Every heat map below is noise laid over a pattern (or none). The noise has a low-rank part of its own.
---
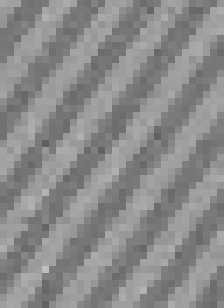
diagonal stripes
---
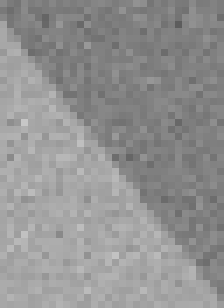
a sharp edge
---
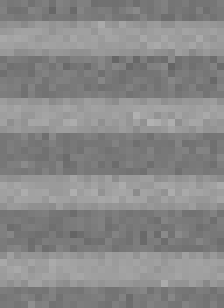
horizontal stripes
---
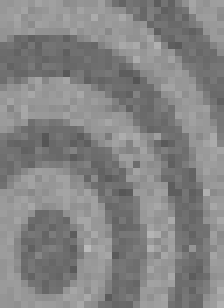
rings round one point
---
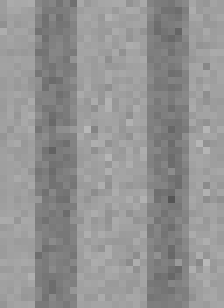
vertical stripes
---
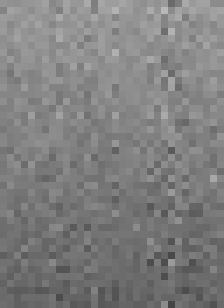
a smooth slope
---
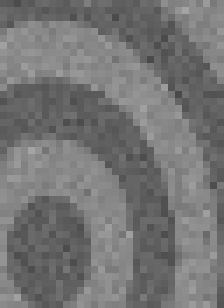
rings round one point
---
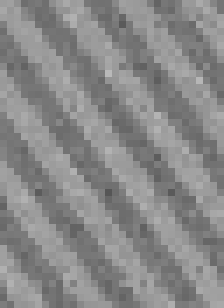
diagonal stripes
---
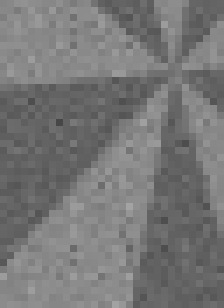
spokes from one point
